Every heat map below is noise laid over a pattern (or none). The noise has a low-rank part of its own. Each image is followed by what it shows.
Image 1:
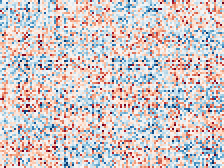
a checkerboard
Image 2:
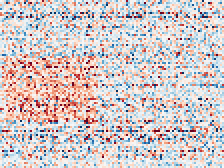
one block
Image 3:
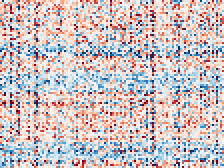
bands of rows
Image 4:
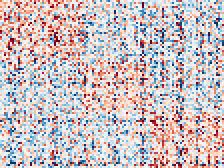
blocks along the diagonal
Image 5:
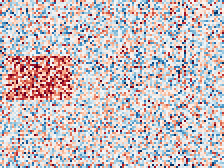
one block
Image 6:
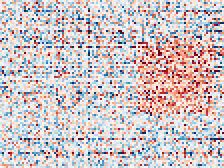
one block
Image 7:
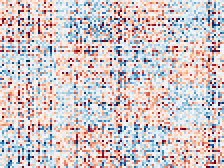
a checkerboard
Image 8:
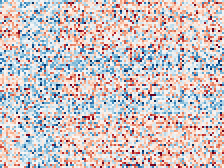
bands of rows crossing bands of columns
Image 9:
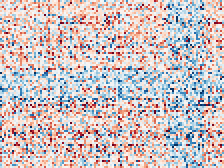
bands of rows crossing bands of columns
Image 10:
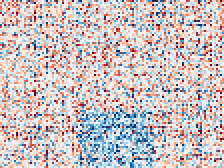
one block
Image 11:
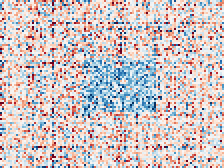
one block
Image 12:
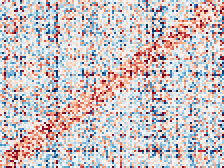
a diagonal band
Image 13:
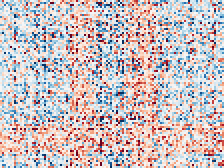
bands of rows crossing bands of columns
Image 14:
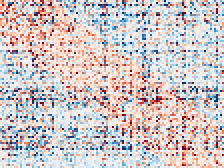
a diagonal band
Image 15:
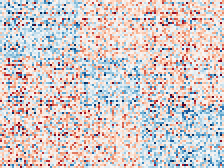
blocks along the diagonal
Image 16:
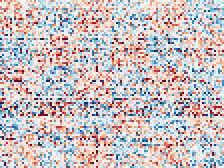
a checkerboard
